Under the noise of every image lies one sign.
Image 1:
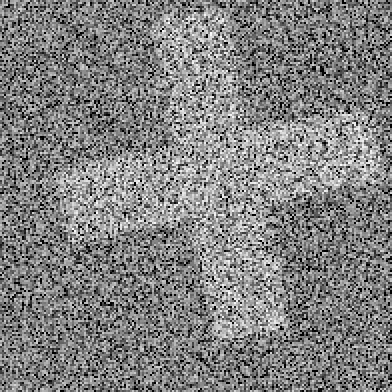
plus sign
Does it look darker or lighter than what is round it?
lighter
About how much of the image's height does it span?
nearly all
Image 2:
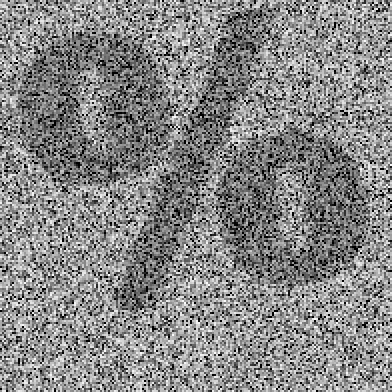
percent sign
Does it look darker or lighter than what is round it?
darker
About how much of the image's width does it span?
nearly all
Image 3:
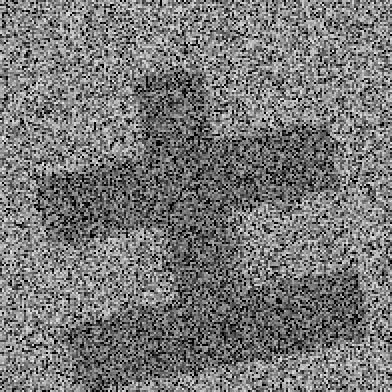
plus-minus sign
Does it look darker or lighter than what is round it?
darker
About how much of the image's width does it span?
nearly all
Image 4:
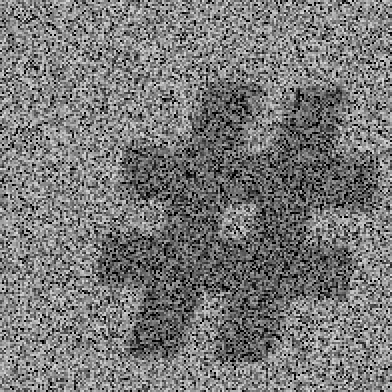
hash sign
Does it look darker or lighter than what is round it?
darker
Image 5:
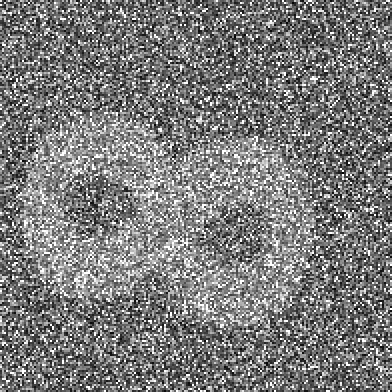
infinity sign
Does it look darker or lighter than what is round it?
lighter
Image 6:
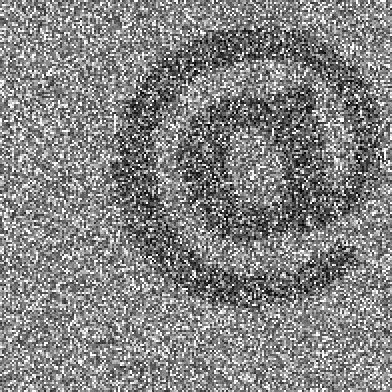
at sign
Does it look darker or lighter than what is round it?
darker
